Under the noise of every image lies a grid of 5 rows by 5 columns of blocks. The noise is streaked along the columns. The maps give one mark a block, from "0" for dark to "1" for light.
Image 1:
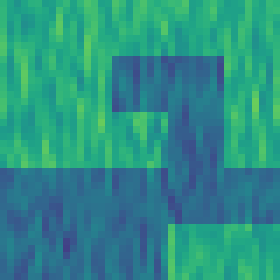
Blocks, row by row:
11111
11001
11101
00000
00011
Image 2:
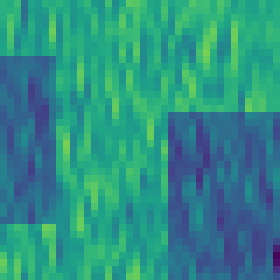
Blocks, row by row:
11111
01111
01100
01100
11100
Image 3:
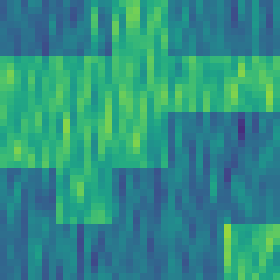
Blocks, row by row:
00100
11111
11100
01000
00001
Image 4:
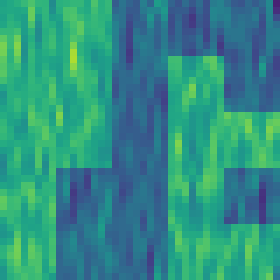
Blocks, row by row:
11000
11010
11011
10010
10011
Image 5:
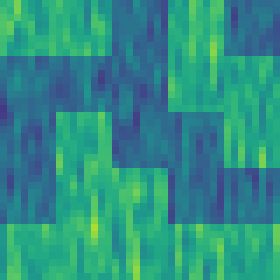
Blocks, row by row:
11010
00011
01001
01100
11111
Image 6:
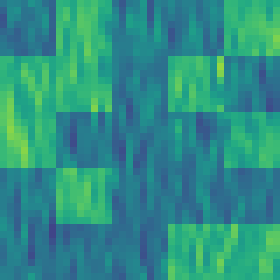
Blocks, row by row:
01001
11010
10001
01000
00011
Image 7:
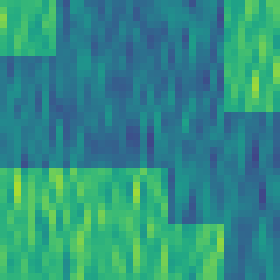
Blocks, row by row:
10001
00001
00000
11100
11110
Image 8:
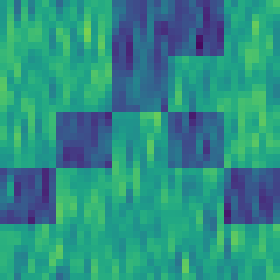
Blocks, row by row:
11001
11011
10101
01110
11111
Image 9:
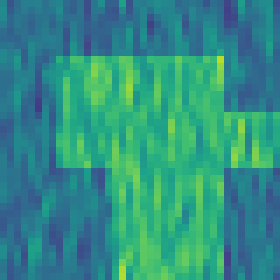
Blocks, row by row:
00000
01110
01111
00110
00110
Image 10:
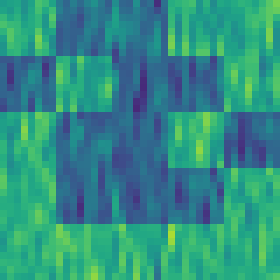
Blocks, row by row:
10011
01001
10010
10001
11111
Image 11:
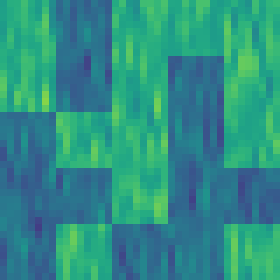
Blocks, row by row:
10111
10101
01101
00100
01001
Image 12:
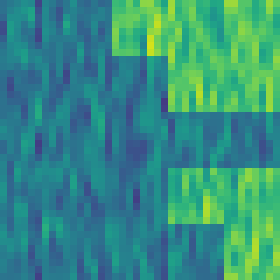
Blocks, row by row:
00111
00011
00000
00011
00001
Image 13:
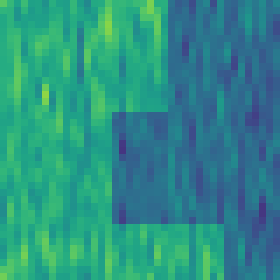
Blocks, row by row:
11100
11100
11000
11000
11110
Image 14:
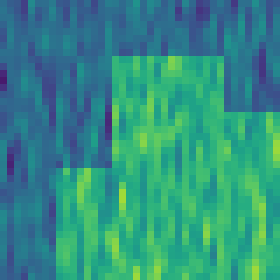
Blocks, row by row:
00000
00110
00111
01111
01111
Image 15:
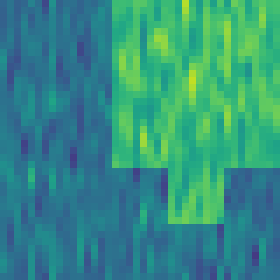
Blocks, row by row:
00111
00111
00111
00010
00000
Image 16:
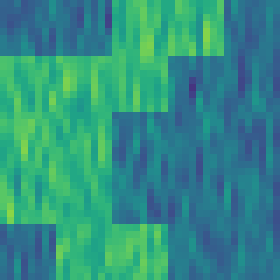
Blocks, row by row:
00110
11100
11000
11000
01100
